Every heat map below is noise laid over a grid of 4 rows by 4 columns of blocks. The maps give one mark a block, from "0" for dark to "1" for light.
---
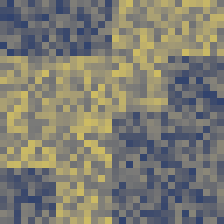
0011
1110
1100
0100
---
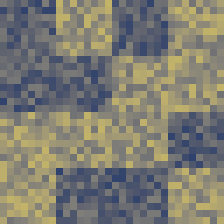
0101
0011
1110
1001
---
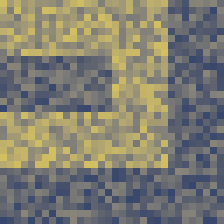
1110
0010
1110
0000
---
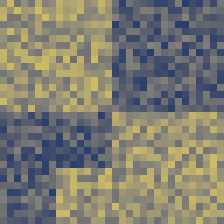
1100
1100
0011
0111
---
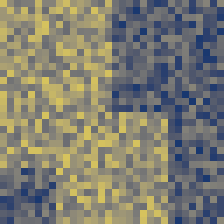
1100
1100
1110
0110
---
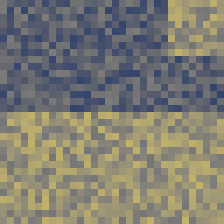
0001
0000
1111
1111
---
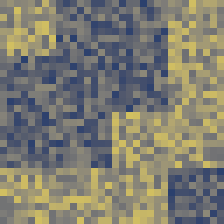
1001
0001
0011
1110
